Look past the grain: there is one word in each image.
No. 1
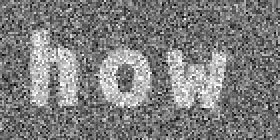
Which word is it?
how
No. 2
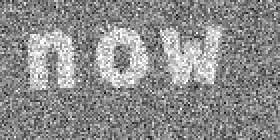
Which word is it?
now
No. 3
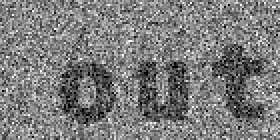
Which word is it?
out
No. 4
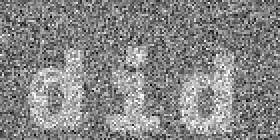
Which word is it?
did
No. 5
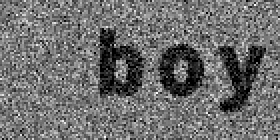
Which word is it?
boy
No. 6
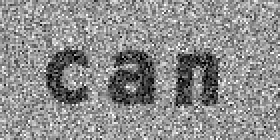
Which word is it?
can
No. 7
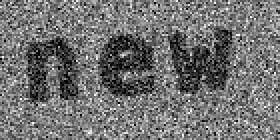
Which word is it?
new
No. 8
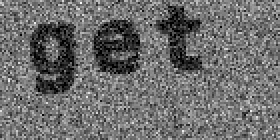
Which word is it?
get
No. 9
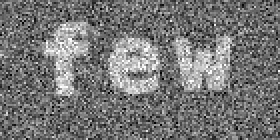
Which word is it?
few
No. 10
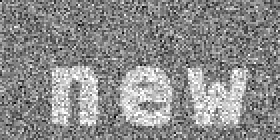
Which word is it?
new
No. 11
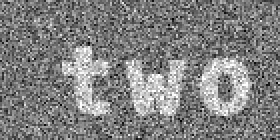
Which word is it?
two
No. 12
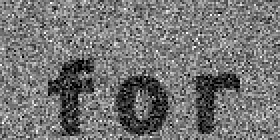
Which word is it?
for
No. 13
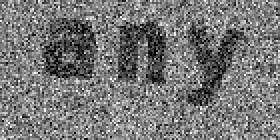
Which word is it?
any
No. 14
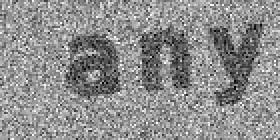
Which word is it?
any
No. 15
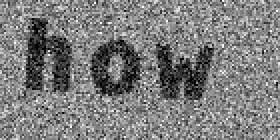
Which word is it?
how
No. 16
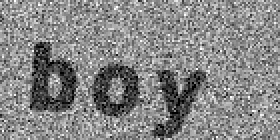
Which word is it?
boy
